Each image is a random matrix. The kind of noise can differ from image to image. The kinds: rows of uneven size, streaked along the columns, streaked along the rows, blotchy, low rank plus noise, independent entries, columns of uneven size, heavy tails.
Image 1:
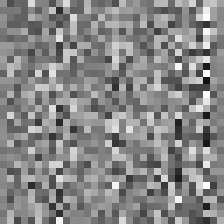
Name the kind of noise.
columns of uneven size
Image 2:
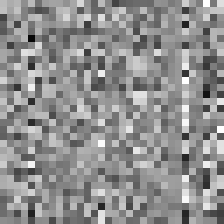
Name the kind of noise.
columns of uneven size
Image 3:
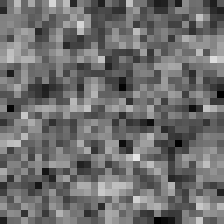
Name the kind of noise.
blotchy
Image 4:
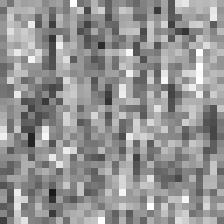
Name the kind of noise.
streaked along the columns
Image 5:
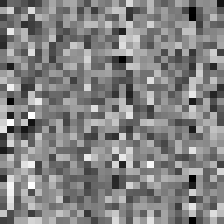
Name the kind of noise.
columns of uneven size
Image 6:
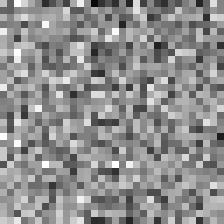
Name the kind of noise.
low rank plus noise
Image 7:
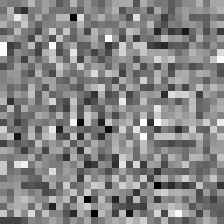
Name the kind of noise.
low rank plus noise
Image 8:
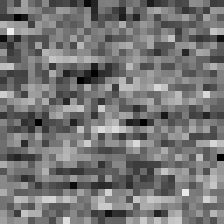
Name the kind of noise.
streaked along the rows
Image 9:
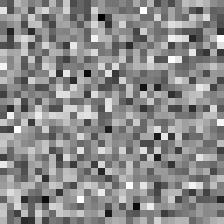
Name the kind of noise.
independent entries
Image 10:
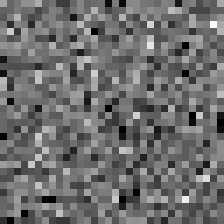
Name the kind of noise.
heavy tails
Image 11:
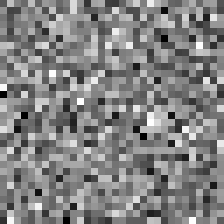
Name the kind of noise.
independent entries
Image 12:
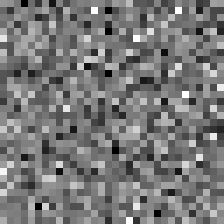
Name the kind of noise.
heavy tails
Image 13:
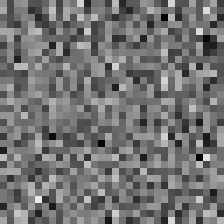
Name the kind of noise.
low rank plus noise
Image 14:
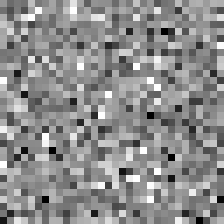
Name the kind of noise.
heavy tails
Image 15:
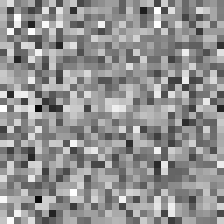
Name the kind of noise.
low rank plus noise
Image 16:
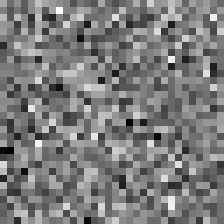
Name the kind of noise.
independent entries
